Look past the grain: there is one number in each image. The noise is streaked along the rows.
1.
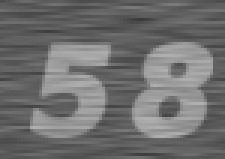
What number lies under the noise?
58
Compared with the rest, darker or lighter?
lighter
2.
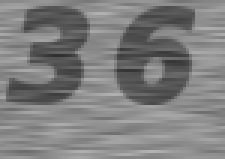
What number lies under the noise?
36
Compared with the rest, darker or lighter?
darker
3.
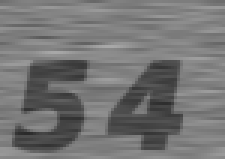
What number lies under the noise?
54
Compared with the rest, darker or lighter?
darker
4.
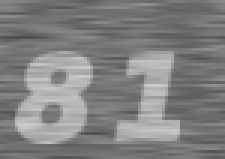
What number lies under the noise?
81
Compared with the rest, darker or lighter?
lighter
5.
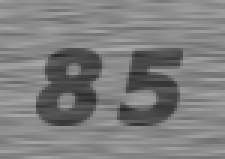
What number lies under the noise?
85
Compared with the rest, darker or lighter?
darker
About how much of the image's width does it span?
two thirds
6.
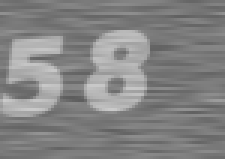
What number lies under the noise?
58
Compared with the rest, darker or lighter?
lighter
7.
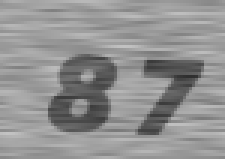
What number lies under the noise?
87
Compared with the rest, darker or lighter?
darker
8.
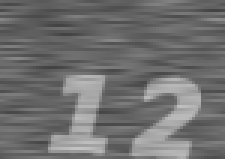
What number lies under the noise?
12
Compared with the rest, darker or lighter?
lighter
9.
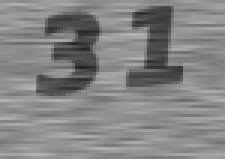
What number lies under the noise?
31
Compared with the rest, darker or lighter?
darker
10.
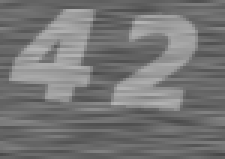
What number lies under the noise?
42
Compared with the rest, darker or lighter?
lighter
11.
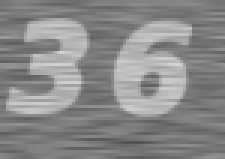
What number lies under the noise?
36
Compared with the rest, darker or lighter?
lighter
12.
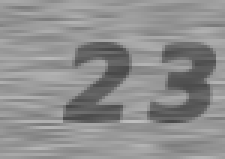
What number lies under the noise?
23
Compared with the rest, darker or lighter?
darker
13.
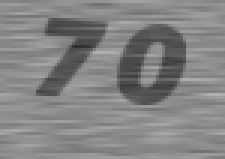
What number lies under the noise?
70
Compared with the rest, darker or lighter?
darker
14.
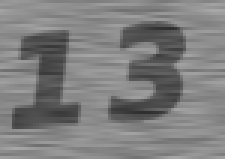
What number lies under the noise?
13
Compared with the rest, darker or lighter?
darker
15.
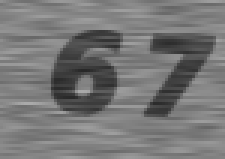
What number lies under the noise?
67
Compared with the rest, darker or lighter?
darker
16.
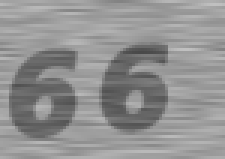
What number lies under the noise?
66
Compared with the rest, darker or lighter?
darker
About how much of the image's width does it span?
two thirds
